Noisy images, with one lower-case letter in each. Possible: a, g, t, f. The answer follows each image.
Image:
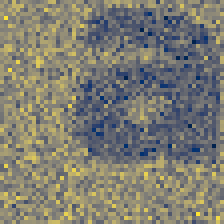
a
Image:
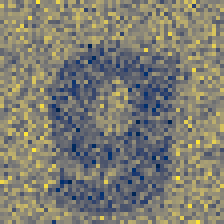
g
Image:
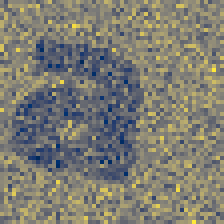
a
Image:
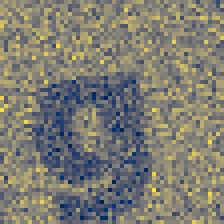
g
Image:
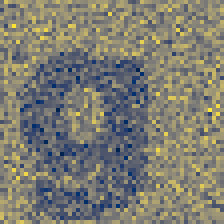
g
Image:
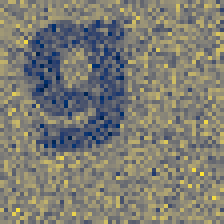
g
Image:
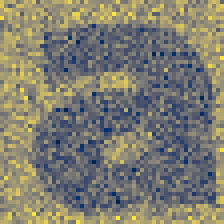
a
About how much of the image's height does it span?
nearly all
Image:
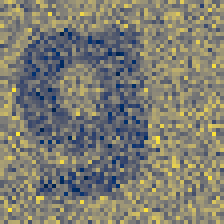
g
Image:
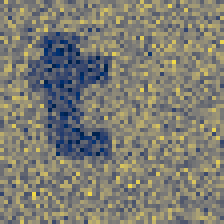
t
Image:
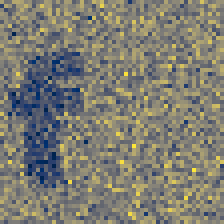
f
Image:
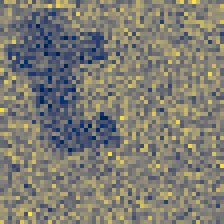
t
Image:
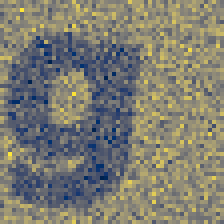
g
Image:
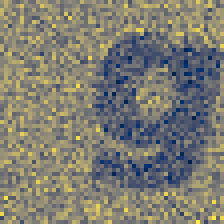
g
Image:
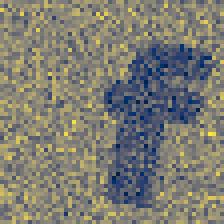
f
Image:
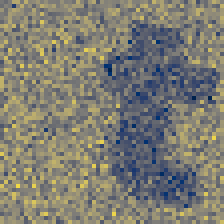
t
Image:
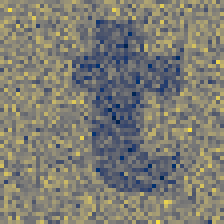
t
